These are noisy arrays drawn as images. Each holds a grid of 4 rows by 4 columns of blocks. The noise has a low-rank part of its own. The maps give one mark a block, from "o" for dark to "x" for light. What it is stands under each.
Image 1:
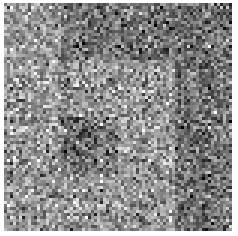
x o o o
x x x o
x o x o
x x x o
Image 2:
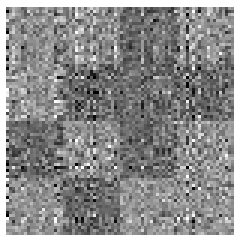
x x o x
x o o o
o x o x
x o x x
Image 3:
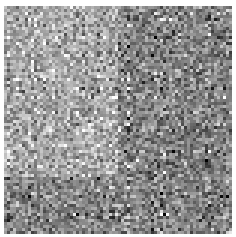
x x o o
x x o o
x x o o
o o o o
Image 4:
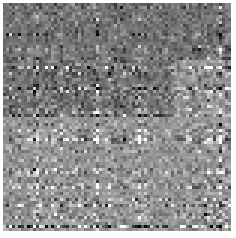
o o o o
o o o x
x x x x
x x x x
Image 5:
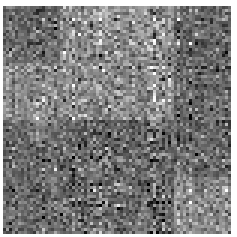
o x x o
x x x o
o o o o
o o o x
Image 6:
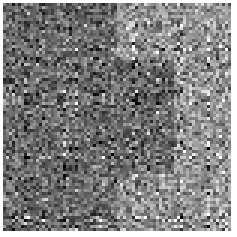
o o x x
o o o x
o o o x
o o x x
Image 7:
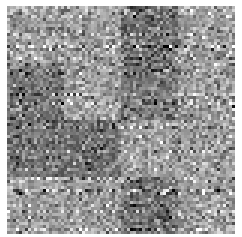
x x o x
o x o x
o o x x
x x o x
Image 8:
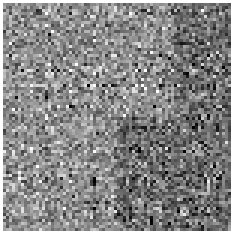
x x x o
x x x o
x x o o
x x o o
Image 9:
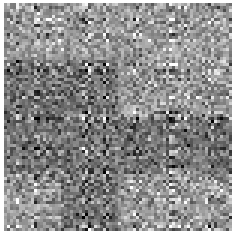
x x x x
o o x x
o o o o
x o x x
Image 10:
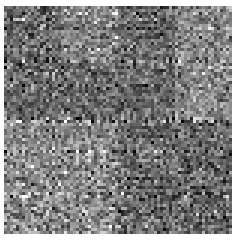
o x o x
o o o x
x x o o
x x o o
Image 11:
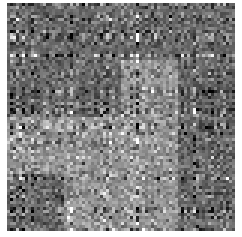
o o o o
o o x o
x x x o
o x x o
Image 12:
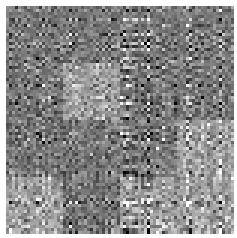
o o o o
o x o o
o o o x
x o x x
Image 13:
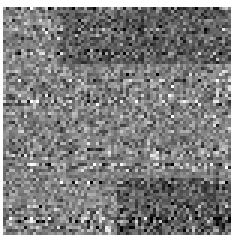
x o o o
x x x x
x x x x
x x o o
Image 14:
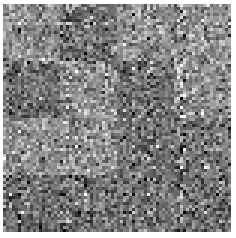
x o x x
o x o x
x x o o
o o o o
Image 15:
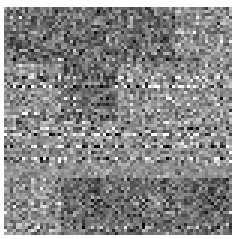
o o o x
x o x x
x x x x
x o o o
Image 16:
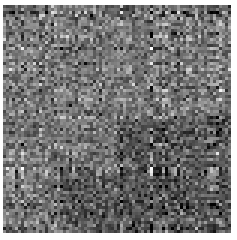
x x x x
x x x x
x x o o
x o o o
